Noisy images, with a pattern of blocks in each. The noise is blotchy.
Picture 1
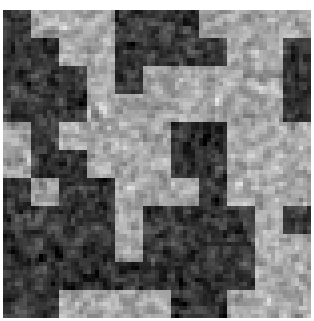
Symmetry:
no symmetry
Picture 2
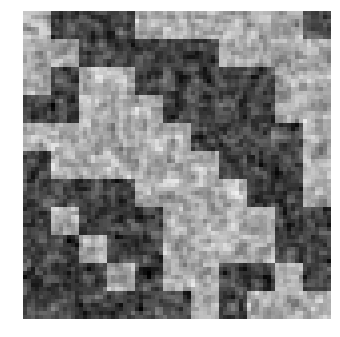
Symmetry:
mirrored about the diagonal from the bottom left
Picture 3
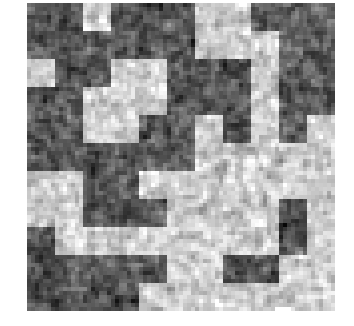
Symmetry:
mirrored about the diagonal from the top left
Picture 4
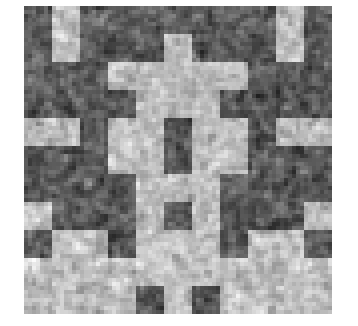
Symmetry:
left and right mirror each other
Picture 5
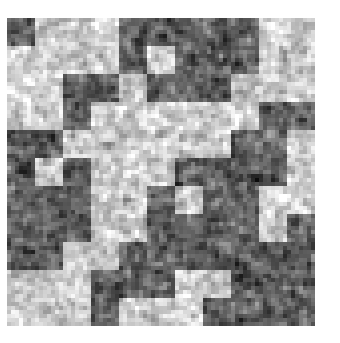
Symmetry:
mirrored about the diagonal from the top left
